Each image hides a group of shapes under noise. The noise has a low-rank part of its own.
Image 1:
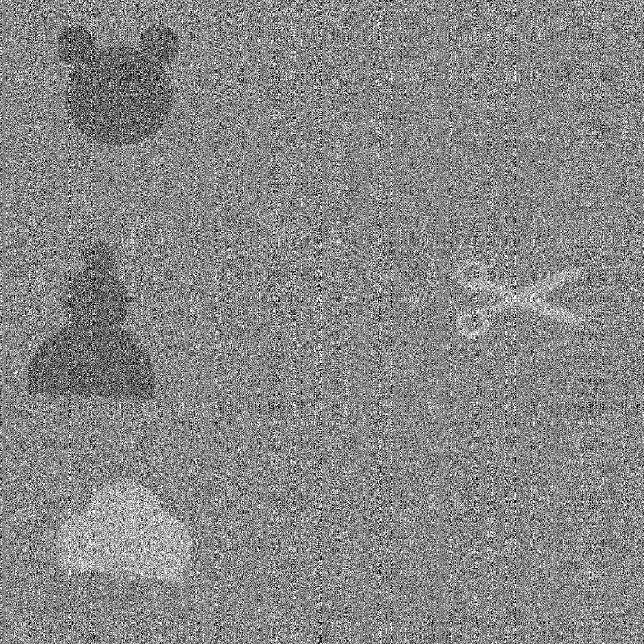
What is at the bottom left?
cloud
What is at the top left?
bear's head
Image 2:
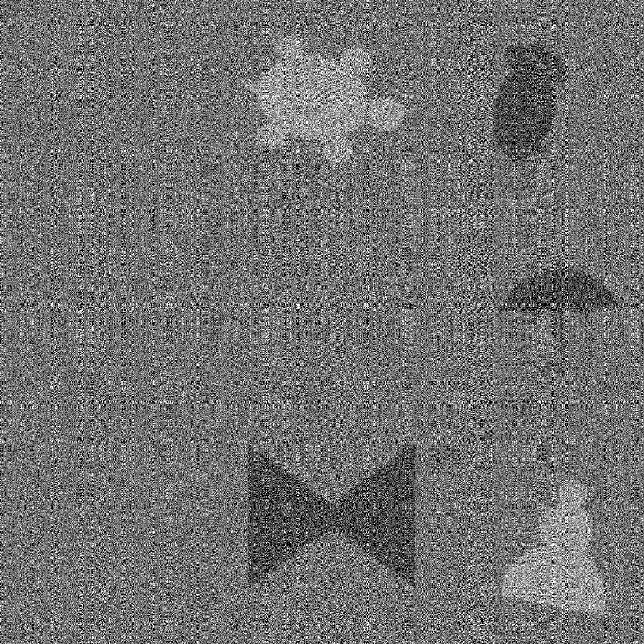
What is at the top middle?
turtle
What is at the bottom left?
nothing
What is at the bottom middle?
bow tie
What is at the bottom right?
chess pawn
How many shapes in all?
5
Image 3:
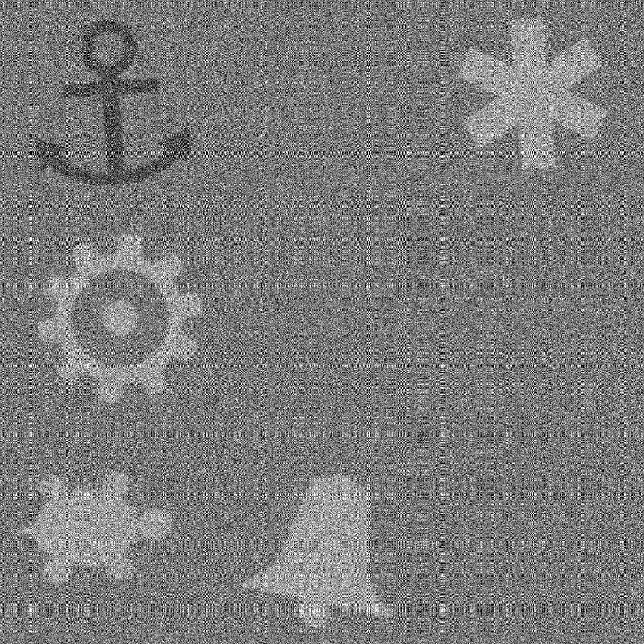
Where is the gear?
middle left
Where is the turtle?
bottom left
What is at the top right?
asterisk
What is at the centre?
nothing
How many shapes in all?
5
